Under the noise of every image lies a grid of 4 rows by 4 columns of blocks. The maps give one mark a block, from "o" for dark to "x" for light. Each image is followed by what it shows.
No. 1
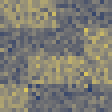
xxoo
ooox
oxxx
xooo
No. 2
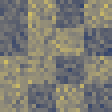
oxox
oxxo
xxox
xoxo
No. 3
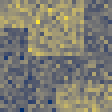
xxxo
oxxo
oooo
ooxx
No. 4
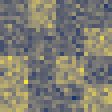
oxoo
ooox
xoxo
xoox
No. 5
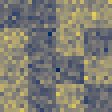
ooxx
xoxo
xoox
xoxo
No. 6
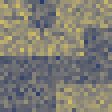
xoxx
xxxo
oooo
ooxx
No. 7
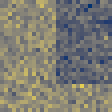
xxoo
xxoo
xxoo
xxxx
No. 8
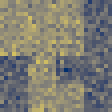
xxxo
xxxo
oxoo
oxxo
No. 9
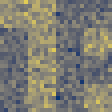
xxoo
oxox
oxoo
oxox
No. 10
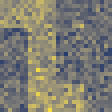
xxoo
oxoo
oxoo
oxxo
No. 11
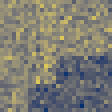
xxxx
xxxx
xxoo
xooo
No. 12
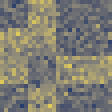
oxoo
xxoo
xoxx
oxoo
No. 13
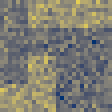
oxxx
oooo
oxoo
xxoo
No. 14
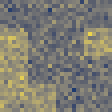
oooo
xoox
xooo
xxoo
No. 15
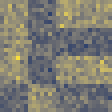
xoxx
xooo
xoxx
oxoo
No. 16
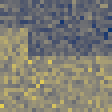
oooo
xooo
xxxx
xxxx
